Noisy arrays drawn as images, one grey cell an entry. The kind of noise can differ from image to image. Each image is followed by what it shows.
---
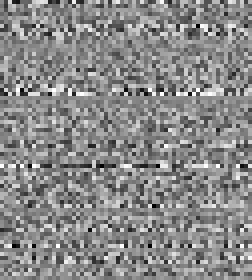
rows of uneven size
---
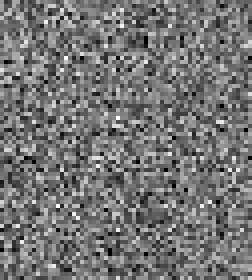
low rank plus noise
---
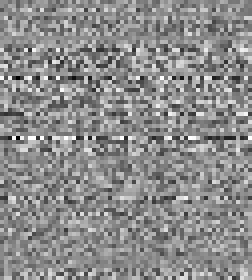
rows of uneven size
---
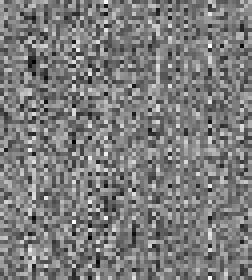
columns of uneven size
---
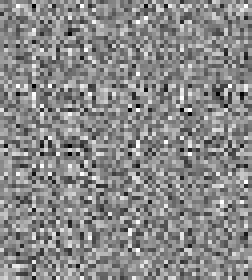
low rank plus noise
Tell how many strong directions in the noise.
three or four
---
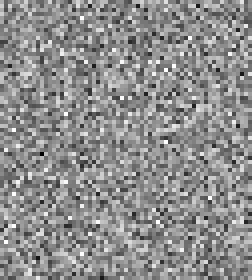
independent entries
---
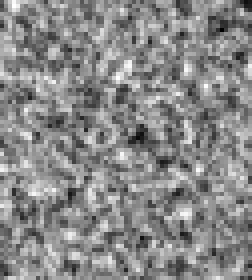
blotchy
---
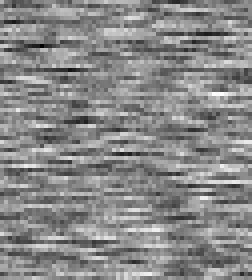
streaked along the rows
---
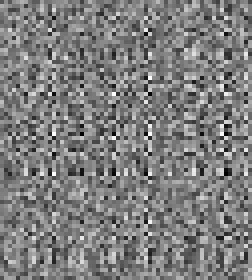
low rank plus noise
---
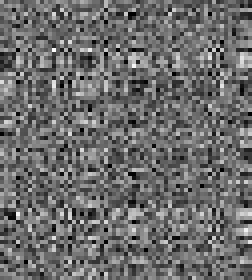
low rank plus noise
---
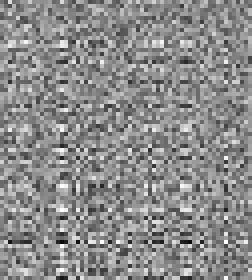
low rank plus noise
